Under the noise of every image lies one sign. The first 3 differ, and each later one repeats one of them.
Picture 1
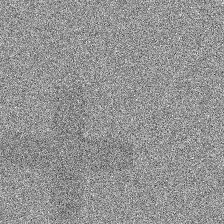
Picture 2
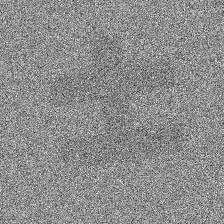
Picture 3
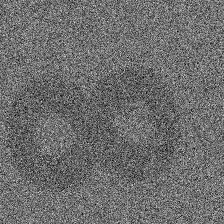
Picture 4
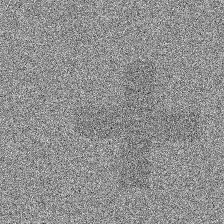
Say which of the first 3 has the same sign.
1
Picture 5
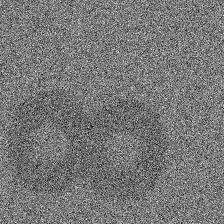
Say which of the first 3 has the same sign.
3
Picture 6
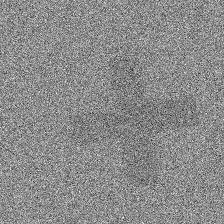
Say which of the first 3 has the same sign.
1
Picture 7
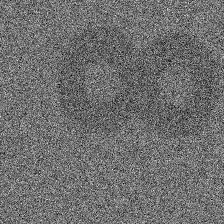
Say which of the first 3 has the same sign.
3
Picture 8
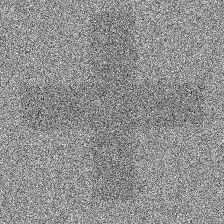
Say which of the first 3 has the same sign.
1
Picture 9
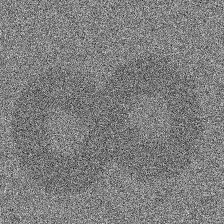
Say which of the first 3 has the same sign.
3
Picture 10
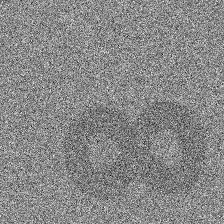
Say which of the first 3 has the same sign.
3
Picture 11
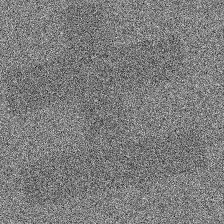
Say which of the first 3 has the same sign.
2
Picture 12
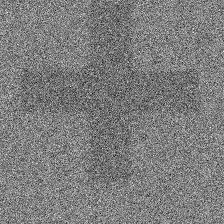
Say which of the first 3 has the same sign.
1
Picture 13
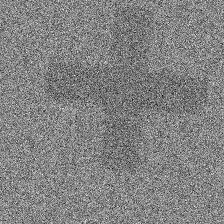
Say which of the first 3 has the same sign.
1
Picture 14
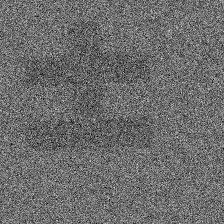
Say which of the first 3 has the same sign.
2
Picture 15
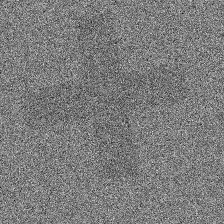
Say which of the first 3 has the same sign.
1
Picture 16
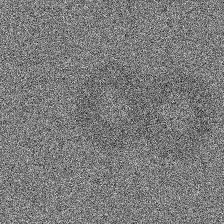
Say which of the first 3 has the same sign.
3
